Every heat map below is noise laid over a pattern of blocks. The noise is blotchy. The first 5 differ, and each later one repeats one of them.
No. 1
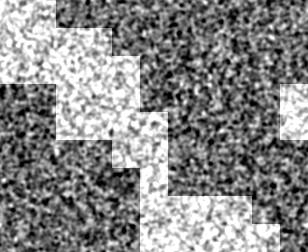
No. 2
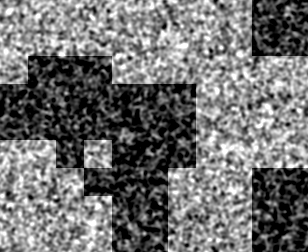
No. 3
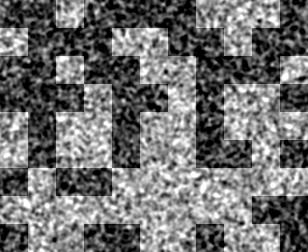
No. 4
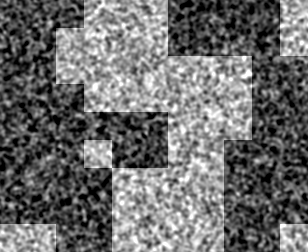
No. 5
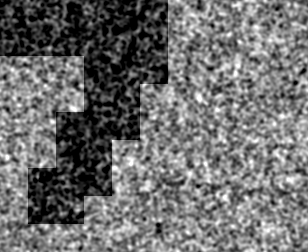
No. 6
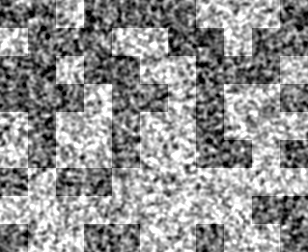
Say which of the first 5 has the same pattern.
3
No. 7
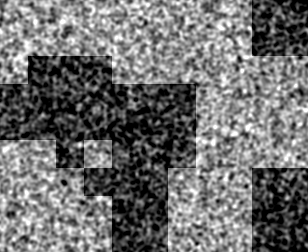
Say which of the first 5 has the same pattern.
2
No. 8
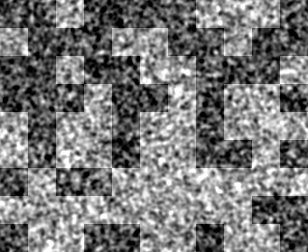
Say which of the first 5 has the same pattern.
3
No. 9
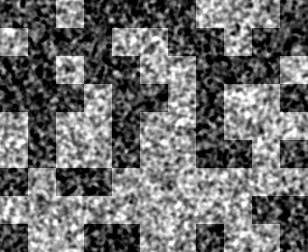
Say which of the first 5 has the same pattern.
3
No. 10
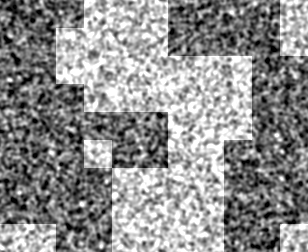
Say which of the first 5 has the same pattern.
4
